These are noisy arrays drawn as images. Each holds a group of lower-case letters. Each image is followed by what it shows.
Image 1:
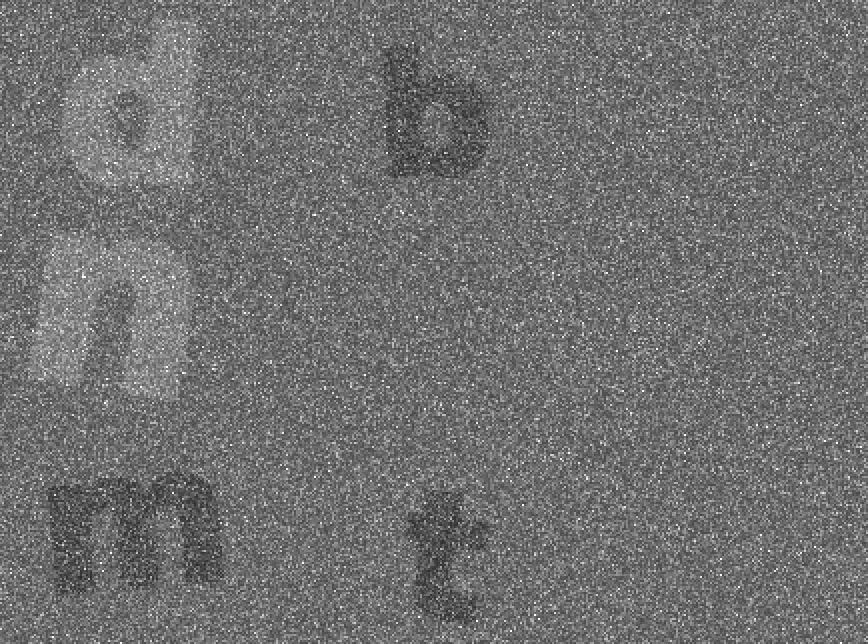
top left: light d; top middle: dark b; middle left: light n; bottom left: dark m; bottom middle: dark t
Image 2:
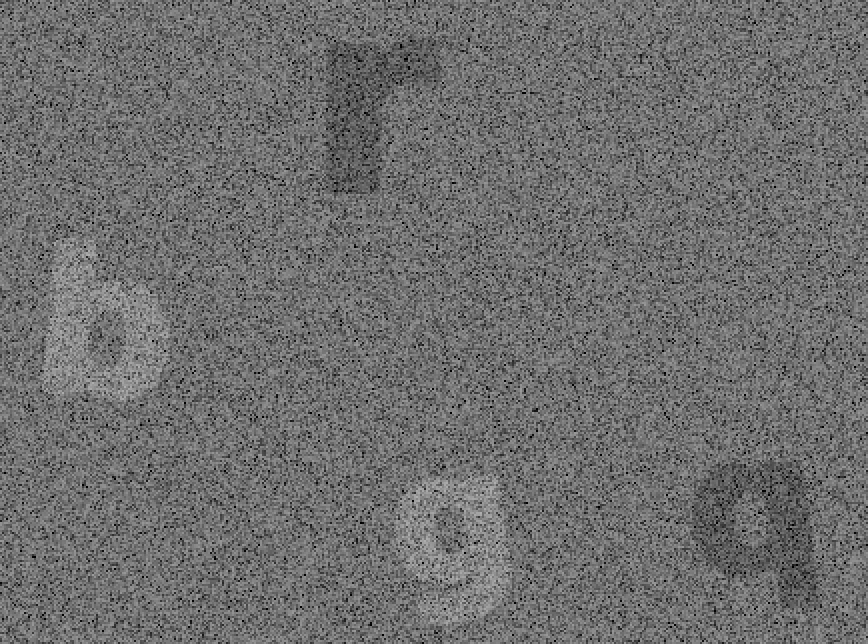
top middle: dark r; middle left: light b; bottom middle: light g; bottom right: dark q
